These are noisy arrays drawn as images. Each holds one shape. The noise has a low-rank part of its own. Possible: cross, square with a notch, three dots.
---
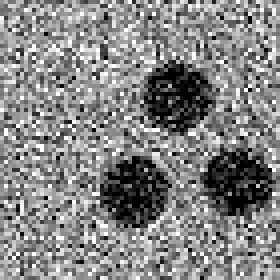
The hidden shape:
three dots
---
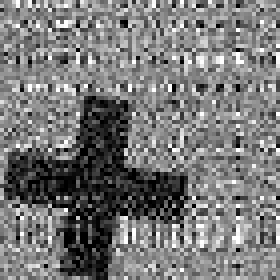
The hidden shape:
cross
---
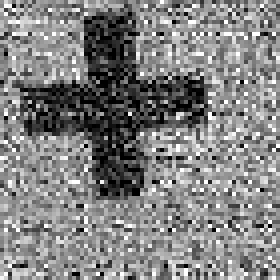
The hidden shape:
cross
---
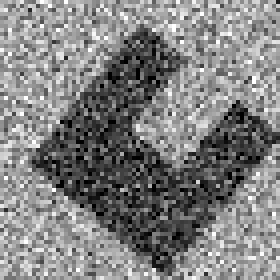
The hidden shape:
square with a notch
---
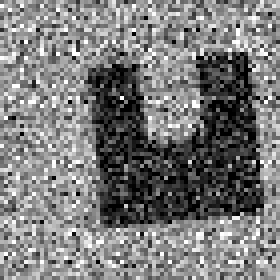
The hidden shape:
square with a notch
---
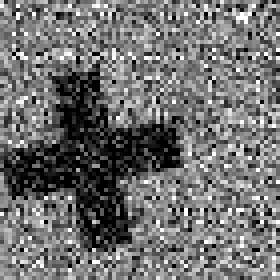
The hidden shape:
cross
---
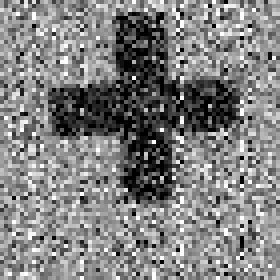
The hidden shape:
cross
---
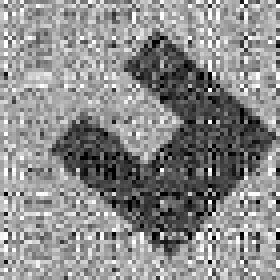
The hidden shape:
square with a notch
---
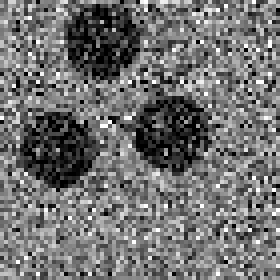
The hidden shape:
three dots
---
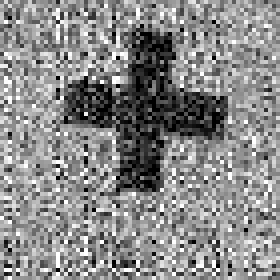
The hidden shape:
cross
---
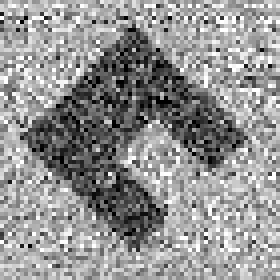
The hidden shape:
square with a notch
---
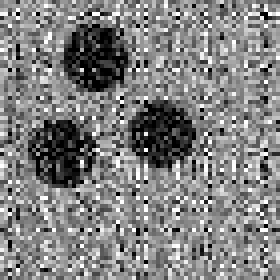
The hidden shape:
three dots
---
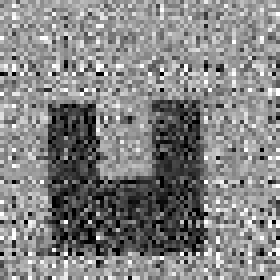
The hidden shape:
square with a notch
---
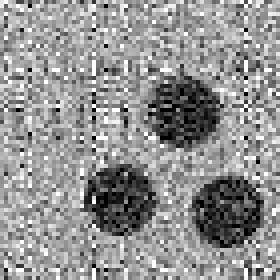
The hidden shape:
three dots
